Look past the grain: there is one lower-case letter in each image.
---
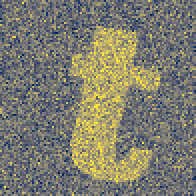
t
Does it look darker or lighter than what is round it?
lighter
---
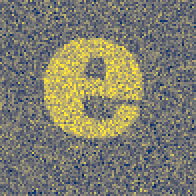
e
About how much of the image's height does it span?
half
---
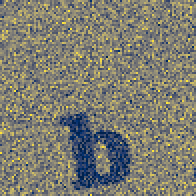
b
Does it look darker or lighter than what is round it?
darker
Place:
bottom middle
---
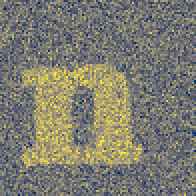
n
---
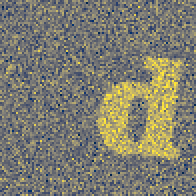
d
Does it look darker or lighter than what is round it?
lighter
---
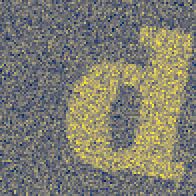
d
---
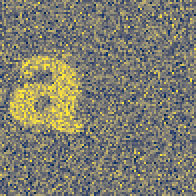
a
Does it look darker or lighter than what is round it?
lighter
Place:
middle left
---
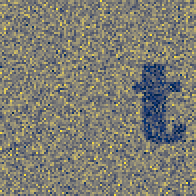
t
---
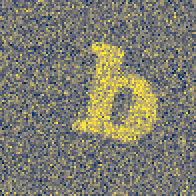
b
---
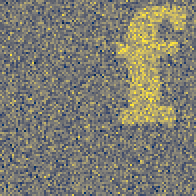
f
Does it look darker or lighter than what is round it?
lighter
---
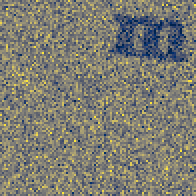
m
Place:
top right
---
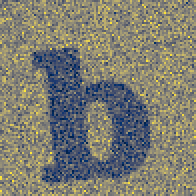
b
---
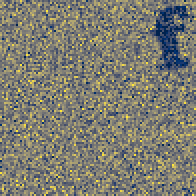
f
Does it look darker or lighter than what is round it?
darker
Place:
top right
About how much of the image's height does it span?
a third
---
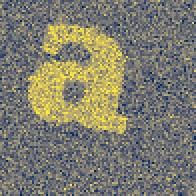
a
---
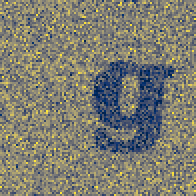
g
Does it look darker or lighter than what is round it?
darker
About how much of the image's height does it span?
half
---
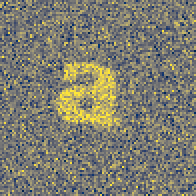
a
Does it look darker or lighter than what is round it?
lighter
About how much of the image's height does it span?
a third
